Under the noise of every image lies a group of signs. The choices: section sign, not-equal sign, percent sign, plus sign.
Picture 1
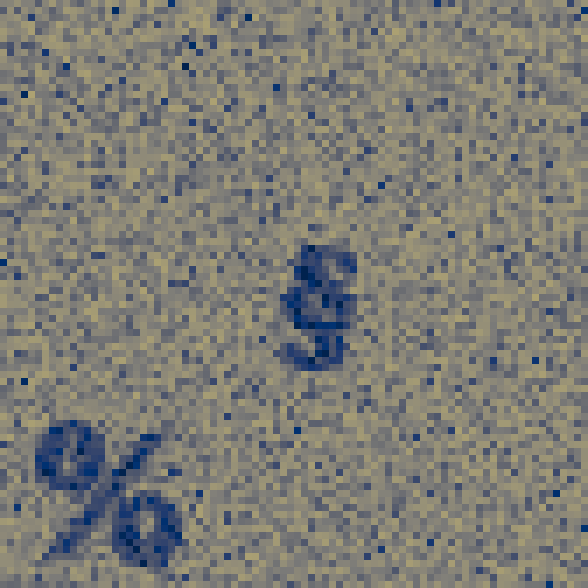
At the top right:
nothing
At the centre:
section sign
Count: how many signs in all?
2
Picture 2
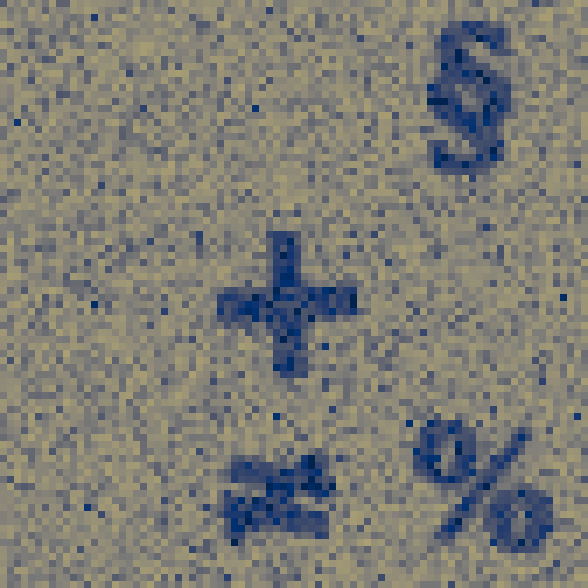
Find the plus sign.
centre
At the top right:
section sign
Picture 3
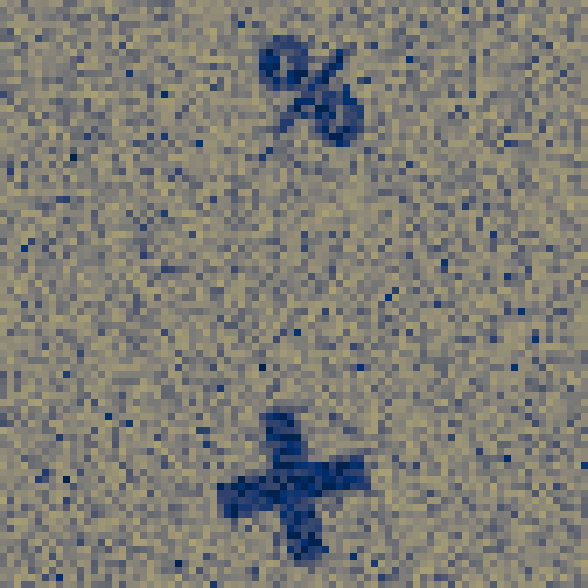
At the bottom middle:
plus sign
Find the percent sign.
top middle
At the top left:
nothing
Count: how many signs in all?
2
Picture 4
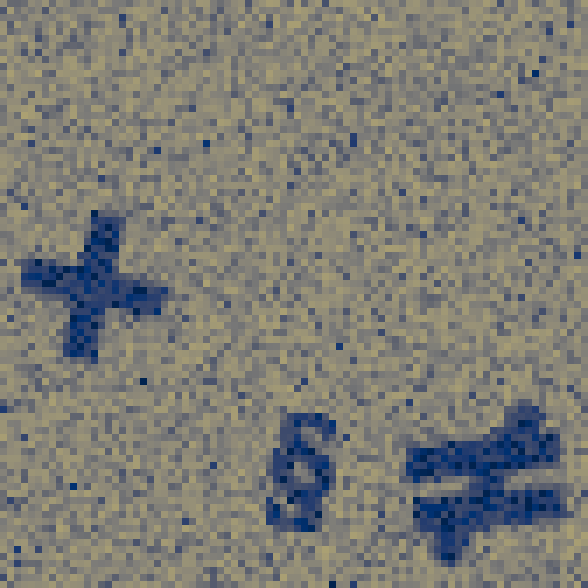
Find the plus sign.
middle left
